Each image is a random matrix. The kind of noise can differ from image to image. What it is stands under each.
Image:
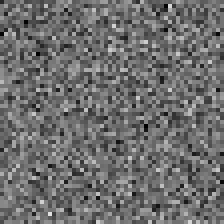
independent entries
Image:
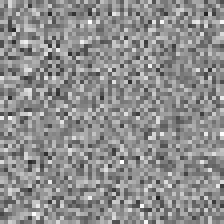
low rank plus noise
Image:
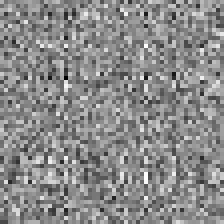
low rank plus noise
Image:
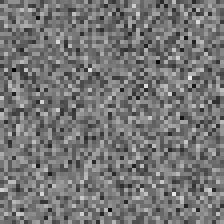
independent entries
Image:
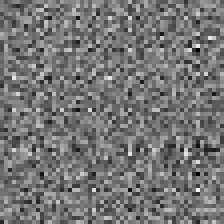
low rank plus noise
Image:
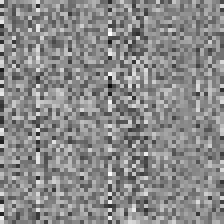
columns of uneven size
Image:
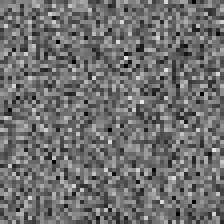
independent entries
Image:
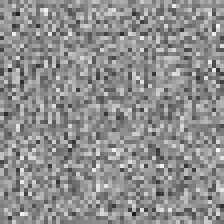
low rank plus noise
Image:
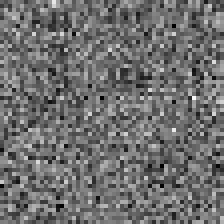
low rank plus noise
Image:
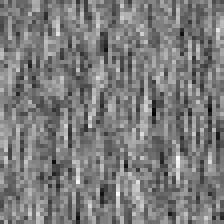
streaked along the columns
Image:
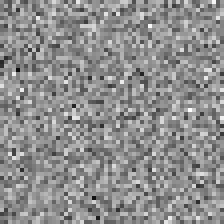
independent entries
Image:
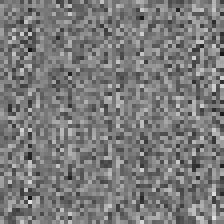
columns of uneven size
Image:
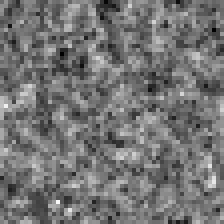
blotchy
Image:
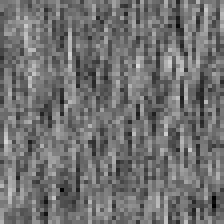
streaked along the columns
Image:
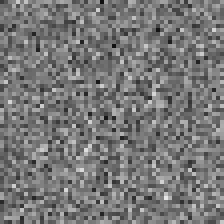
independent entries
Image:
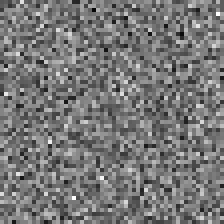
independent entries
